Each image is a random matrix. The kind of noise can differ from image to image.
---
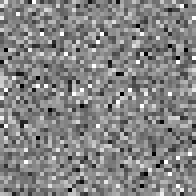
heavy tails
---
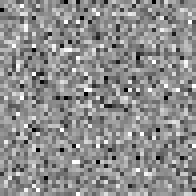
heavy tails
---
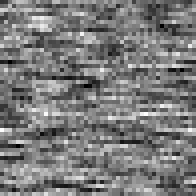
streaked along the rows
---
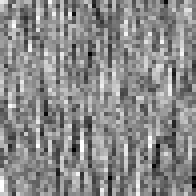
streaked along the columns
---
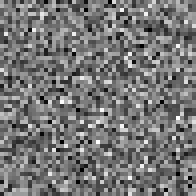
independent entries
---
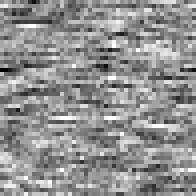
streaked along the rows
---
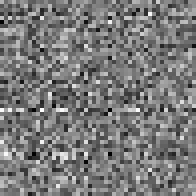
low rank plus noise
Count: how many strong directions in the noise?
one
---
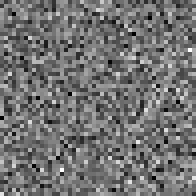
independent entries
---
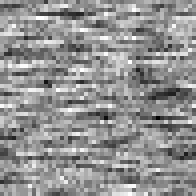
streaked along the rows
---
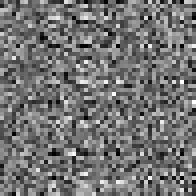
low rank plus noise
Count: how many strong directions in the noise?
one
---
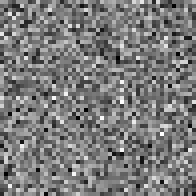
independent entries
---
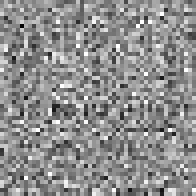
low rank plus noise
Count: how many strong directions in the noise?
two
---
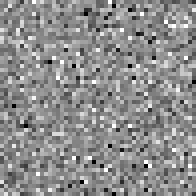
heavy tails
